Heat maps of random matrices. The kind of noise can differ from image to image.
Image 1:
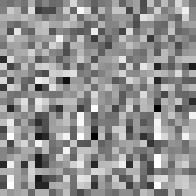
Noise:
low rank plus noise
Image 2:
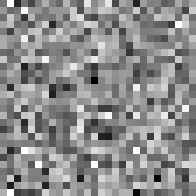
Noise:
low rank plus noise
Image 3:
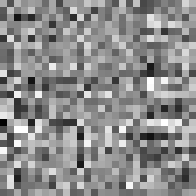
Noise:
low rank plus noise
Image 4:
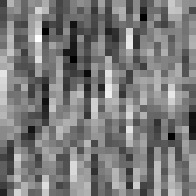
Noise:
streaked along the columns
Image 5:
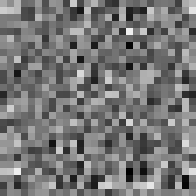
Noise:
low rank plus noise
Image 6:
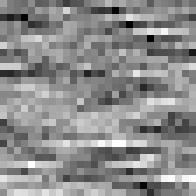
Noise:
streaked along the rows
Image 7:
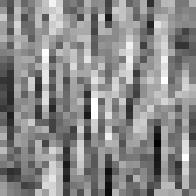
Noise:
streaked along the columns
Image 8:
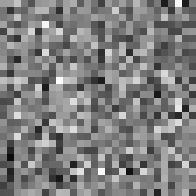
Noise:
low rank plus noise
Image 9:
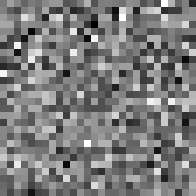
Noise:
independent entries
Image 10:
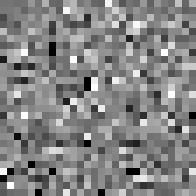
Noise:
heavy tails
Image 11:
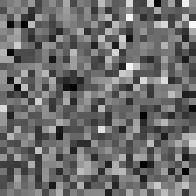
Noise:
independent entries
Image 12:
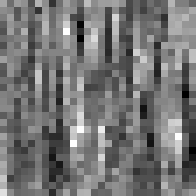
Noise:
streaked along the columns
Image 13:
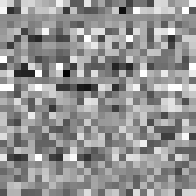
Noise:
rows of uneven size
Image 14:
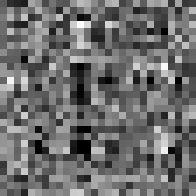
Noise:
low rank plus noise
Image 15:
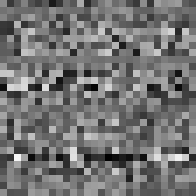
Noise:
rows of uneven size
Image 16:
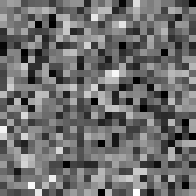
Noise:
independent entries
